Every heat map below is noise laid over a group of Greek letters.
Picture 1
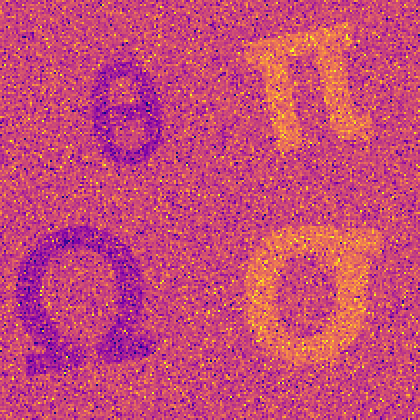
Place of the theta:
top left
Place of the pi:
top right
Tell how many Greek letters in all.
4
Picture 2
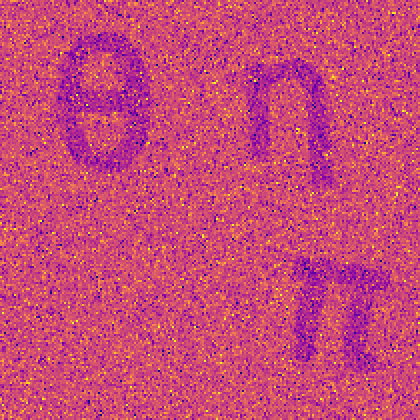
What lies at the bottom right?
pi
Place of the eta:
top right
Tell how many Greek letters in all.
3
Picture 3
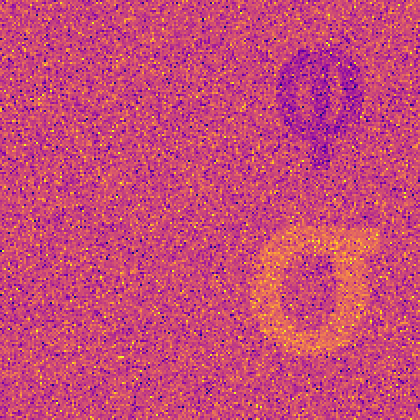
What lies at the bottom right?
sigma
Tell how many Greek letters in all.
2
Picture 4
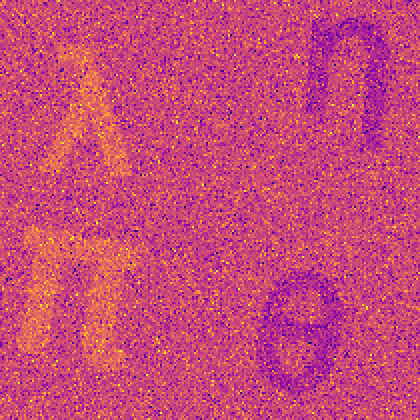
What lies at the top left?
lambda
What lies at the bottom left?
pi
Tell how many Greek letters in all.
4
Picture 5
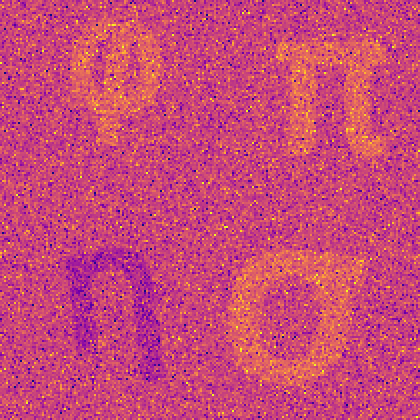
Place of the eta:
bottom left
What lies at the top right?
pi
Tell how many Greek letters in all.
4
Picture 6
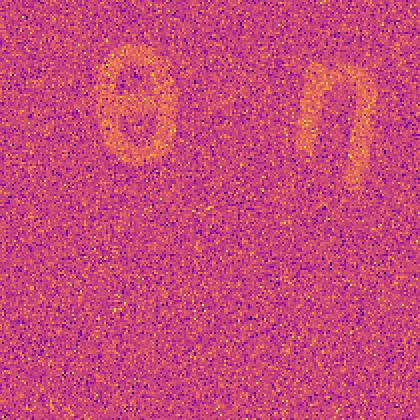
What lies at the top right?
eta
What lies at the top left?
theta
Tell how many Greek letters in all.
2
